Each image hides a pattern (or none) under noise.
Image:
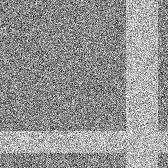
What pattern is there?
bands of rows crossing bands of columns
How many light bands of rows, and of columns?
1 and 1
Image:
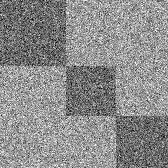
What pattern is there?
blocks along the diagonal
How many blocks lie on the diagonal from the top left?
3
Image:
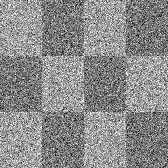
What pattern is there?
a checkerboard
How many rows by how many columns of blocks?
3 by 4
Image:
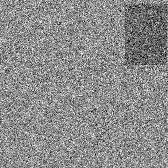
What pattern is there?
one block
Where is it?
top right
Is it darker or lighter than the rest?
darker
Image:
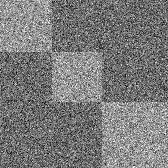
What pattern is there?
blocks along the diagonal
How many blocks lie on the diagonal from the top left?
3
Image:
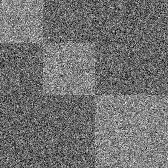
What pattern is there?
blocks along the diagonal
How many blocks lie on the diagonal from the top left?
3
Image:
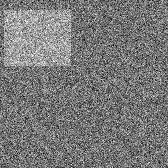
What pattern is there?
one block
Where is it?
top left
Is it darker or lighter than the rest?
lighter
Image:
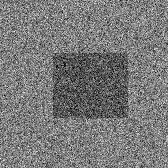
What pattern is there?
one block
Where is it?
centre
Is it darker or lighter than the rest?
darker
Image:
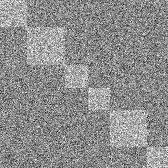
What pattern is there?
blocks along the diagonal
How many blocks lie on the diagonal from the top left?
6
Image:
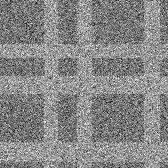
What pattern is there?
bands of rows crossing bands of columns
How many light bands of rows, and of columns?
3 and 3
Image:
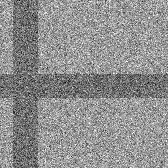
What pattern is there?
bands of rows crossing bands of columns
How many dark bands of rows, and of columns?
1 and 1
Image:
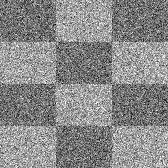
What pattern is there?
a checkerboard
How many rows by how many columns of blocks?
4 by 3
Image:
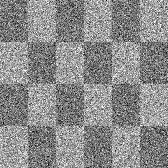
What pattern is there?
a checkerboard
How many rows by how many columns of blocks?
4 by 6
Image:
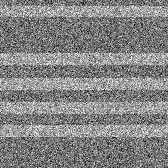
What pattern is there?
bands of rows
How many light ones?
5
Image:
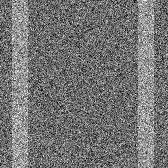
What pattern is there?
bands of columns
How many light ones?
2
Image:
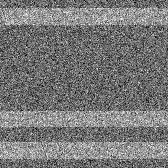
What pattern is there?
bands of rows
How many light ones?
3
